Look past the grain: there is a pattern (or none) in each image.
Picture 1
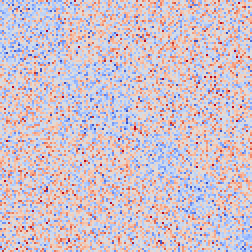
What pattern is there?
blocks along the diagonal
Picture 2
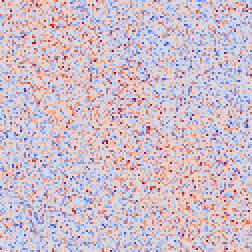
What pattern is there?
a diagonal band
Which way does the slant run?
top left to bottom right
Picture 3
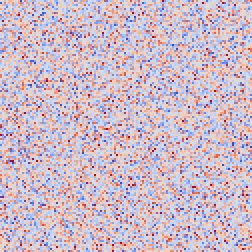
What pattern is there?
only noise
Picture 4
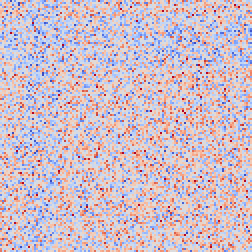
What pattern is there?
bands of rows crossing bands of columns
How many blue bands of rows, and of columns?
1 and 1
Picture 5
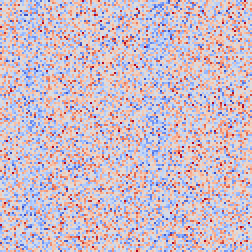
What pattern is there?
bands of columns
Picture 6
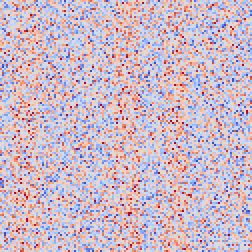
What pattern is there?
bands of columns
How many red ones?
3
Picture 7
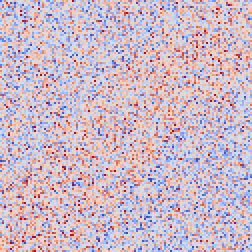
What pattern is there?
a diagonal band
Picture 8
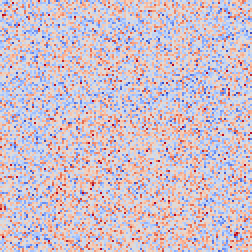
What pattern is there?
bands of rows crossing bands of columns
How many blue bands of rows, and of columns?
2 and 2
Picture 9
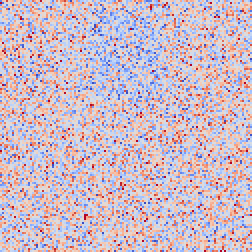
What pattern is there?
one block
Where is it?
top middle
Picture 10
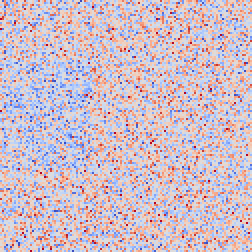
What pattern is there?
one block
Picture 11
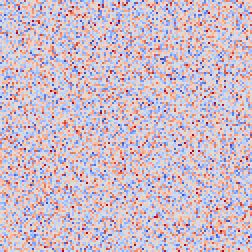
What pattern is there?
only noise
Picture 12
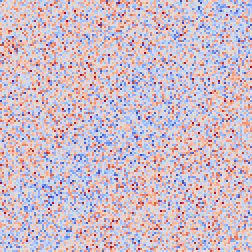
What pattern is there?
a diagonal band
